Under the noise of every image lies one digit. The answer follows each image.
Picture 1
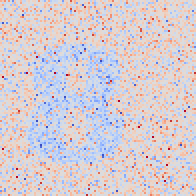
8
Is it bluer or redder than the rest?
bluer
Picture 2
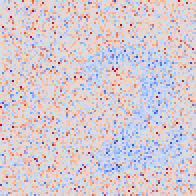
2
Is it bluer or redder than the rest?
bluer
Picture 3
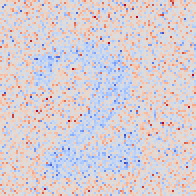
2
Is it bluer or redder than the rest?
bluer
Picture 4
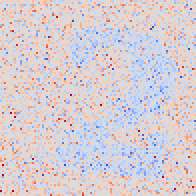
2
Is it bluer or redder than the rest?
bluer
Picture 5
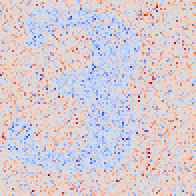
3
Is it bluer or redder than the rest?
bluer
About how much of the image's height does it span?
nearly all
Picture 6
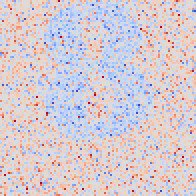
8
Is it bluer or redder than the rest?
bluer
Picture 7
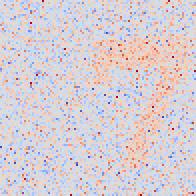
7
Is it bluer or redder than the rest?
redder
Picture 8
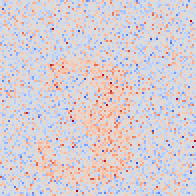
3
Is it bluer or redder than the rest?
redder
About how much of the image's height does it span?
two thirds
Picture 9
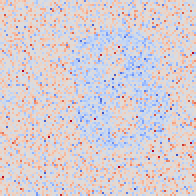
8
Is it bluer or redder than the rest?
bluer
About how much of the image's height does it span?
two thirds
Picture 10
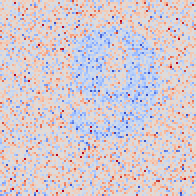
9
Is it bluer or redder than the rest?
bluer
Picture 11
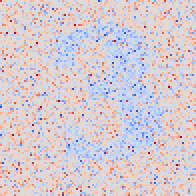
3
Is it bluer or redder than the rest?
bluer
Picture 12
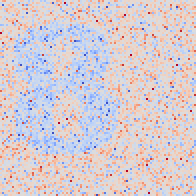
8
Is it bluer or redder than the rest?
bluer
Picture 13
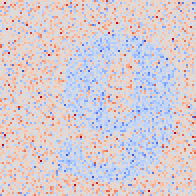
9
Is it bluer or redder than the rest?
bluer
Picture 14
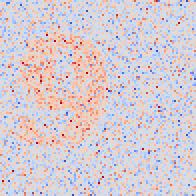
9
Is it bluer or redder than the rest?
redder
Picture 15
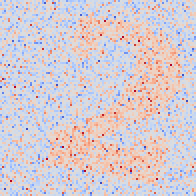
2
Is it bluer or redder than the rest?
redder
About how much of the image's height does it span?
nearly all
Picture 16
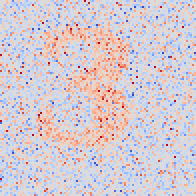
3
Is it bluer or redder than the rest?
redder
